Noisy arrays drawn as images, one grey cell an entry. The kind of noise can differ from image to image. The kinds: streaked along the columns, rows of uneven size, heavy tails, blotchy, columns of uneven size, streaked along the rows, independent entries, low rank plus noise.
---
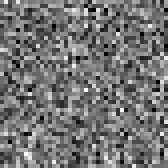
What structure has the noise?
low rank plus noise
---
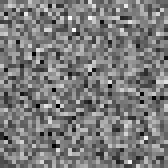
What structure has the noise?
independent entries
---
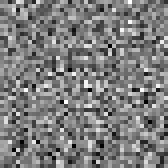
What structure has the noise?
low rank plus noise
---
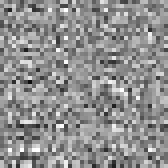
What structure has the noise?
low rank plus noise
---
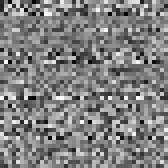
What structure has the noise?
rows of uneven size
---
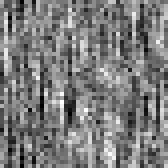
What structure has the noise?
streaked along the columns
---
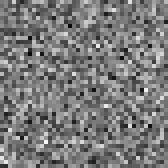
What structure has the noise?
independent entries
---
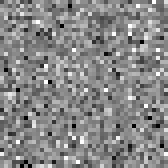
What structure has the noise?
heavy tails
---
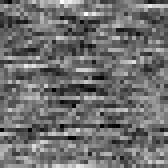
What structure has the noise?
streaked along the rows
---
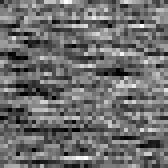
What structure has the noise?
streaked along the rows
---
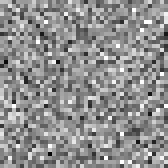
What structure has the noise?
independent entries
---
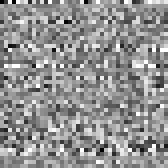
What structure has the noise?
rows of uneven size
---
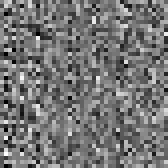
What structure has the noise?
columns of uneven size
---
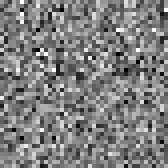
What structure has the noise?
low rank plus noise
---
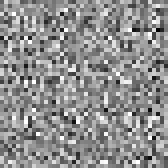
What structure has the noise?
low rank plus noise
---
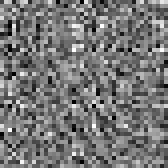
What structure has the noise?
low rank plus noise
